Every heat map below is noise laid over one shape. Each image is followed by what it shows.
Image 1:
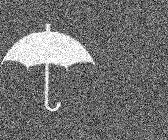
umbrella
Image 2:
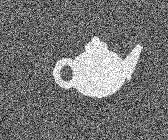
teapot
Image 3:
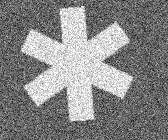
asterisk
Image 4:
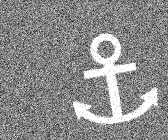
anchor
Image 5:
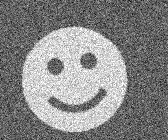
smiling face
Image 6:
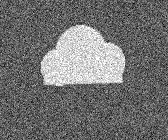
cloud
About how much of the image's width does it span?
half
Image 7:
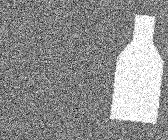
bottle
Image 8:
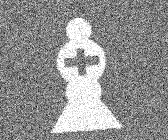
chess bishop
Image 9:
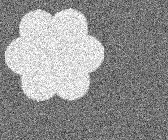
flower
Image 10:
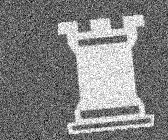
chess rook
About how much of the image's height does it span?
nearly all
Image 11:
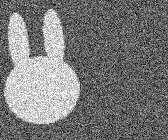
rabbit's head
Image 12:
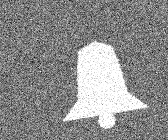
bell
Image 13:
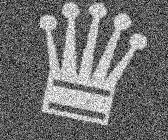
chess queen
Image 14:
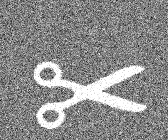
pair of scissors
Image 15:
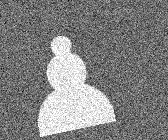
chess pawn
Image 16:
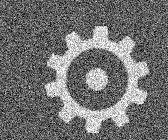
gear
